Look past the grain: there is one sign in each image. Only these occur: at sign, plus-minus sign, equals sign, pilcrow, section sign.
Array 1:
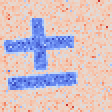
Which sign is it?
plus-minus sign
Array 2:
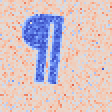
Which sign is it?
pilcrow
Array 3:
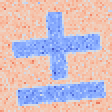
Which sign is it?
plus-minus sign
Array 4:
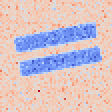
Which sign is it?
equals sign
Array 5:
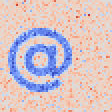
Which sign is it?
at sign
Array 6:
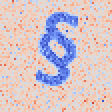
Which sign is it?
section sign
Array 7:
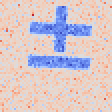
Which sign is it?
plus-minus sign
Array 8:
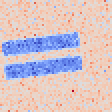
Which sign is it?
equals sign
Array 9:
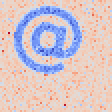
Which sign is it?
at sign
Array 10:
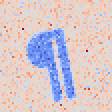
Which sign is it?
pilcrow
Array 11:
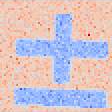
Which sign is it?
plus-minus sign
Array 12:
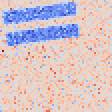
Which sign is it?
equals sign
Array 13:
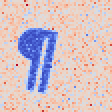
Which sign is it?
pilcrow
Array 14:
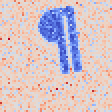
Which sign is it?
pilcrow
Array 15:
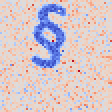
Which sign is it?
section sign
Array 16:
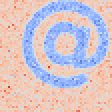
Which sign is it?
at sign
